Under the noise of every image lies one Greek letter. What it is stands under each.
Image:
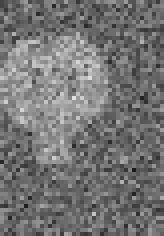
phi
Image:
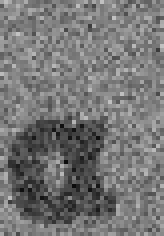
alpha
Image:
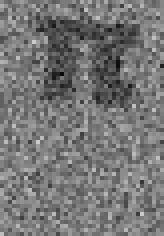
pi
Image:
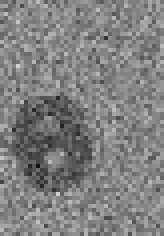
theta
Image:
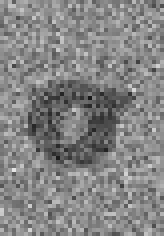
sigma
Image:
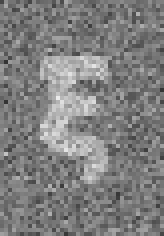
xi
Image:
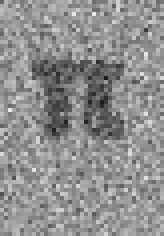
pi
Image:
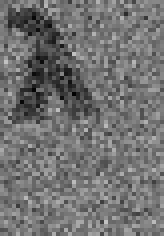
lambda
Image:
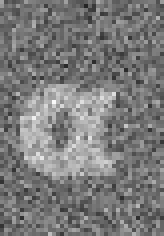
alpha
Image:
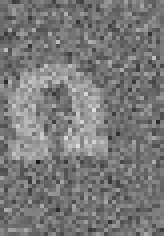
omega
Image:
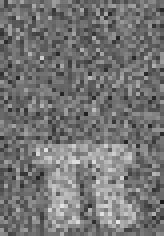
pi
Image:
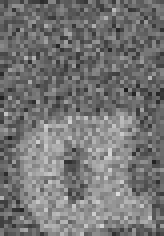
alpha
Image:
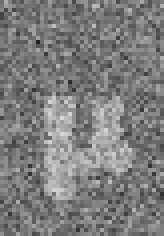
mu
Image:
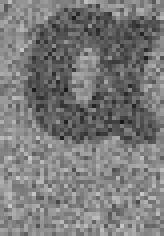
alpha
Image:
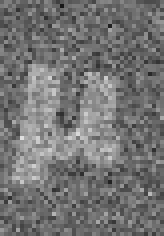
mu
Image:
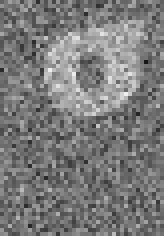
sigma
